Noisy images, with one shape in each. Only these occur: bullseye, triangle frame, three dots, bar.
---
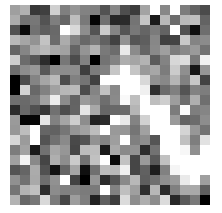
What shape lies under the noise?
bar
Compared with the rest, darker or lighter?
lighter
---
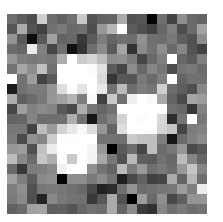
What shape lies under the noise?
three dots
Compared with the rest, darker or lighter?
lighter
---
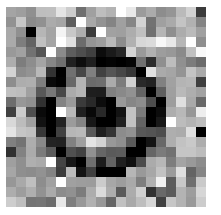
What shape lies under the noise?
bullseye
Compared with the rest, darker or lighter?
darker
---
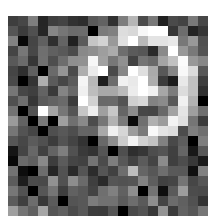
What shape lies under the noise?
bullseye
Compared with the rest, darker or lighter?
lighter
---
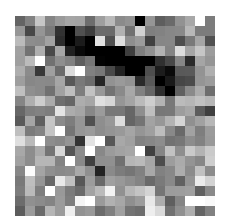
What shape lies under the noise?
bar
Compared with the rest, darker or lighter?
darker
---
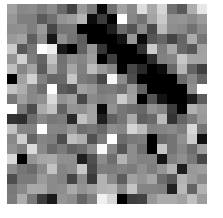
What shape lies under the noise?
bar
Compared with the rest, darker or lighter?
darker
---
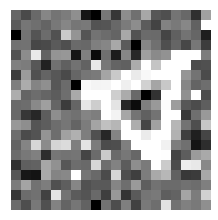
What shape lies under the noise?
triangle frame
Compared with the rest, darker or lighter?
lighter
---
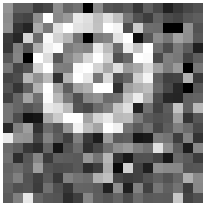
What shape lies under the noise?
bullseye
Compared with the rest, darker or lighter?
lighter
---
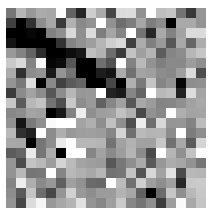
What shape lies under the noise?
bar
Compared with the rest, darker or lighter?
darker
